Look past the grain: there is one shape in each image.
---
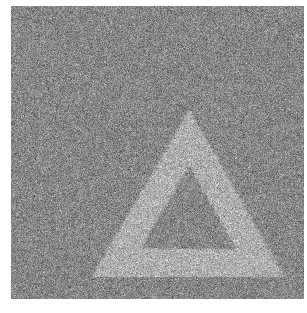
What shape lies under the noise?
triangle frame
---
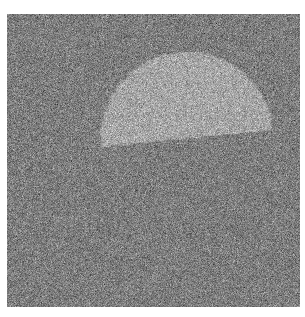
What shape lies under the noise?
half disc
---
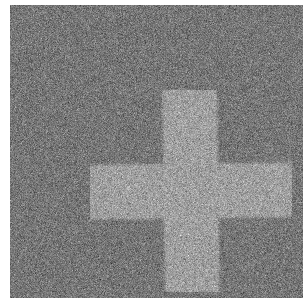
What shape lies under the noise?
cross
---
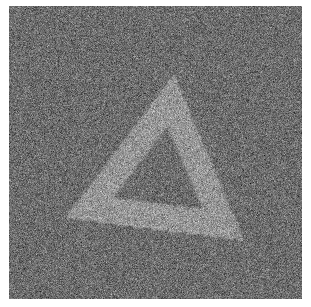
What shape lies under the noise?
triangle frame
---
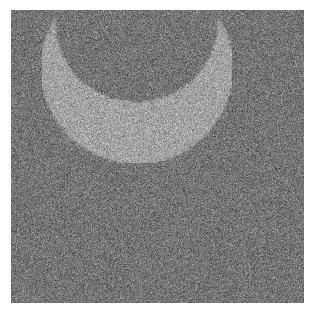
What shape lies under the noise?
crescent
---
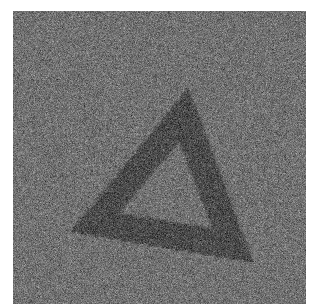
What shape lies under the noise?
triangle frame
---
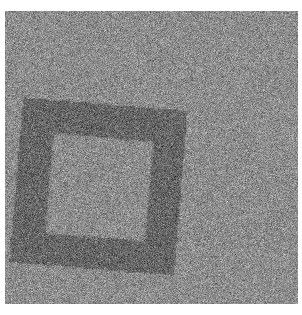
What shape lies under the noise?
square frame
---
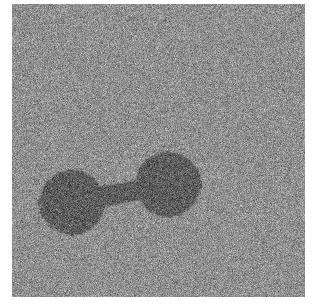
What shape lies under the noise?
dumbbell
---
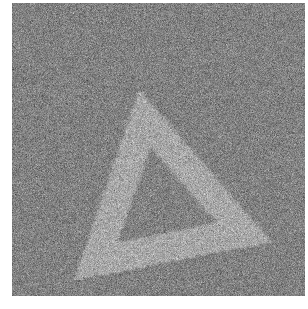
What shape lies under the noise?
triangle frame
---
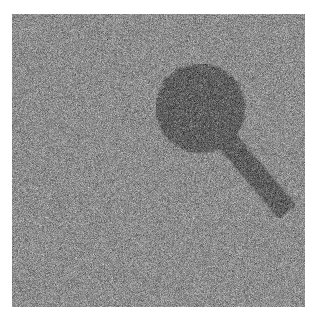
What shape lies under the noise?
lollipop
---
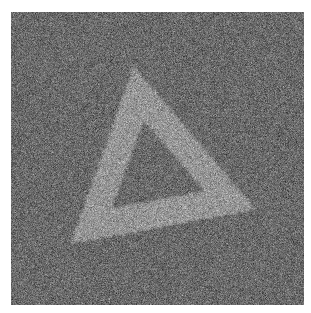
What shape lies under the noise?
triangle frame
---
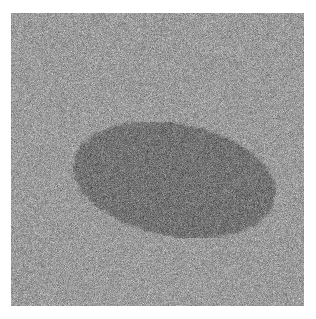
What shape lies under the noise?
ellipse
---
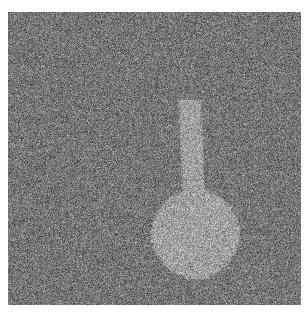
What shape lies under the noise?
lollipop
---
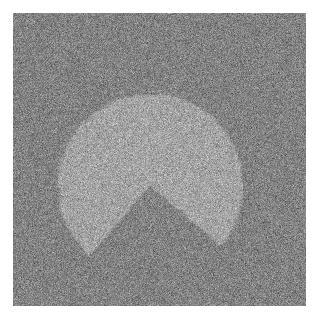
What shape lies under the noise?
disc with a wedge cut out
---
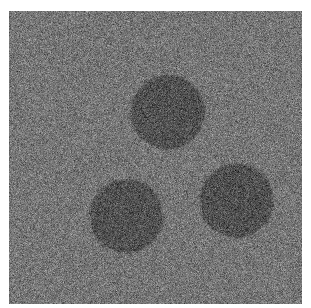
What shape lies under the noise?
three dots
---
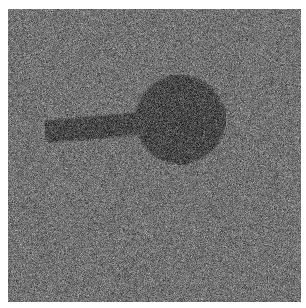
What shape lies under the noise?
lollipop
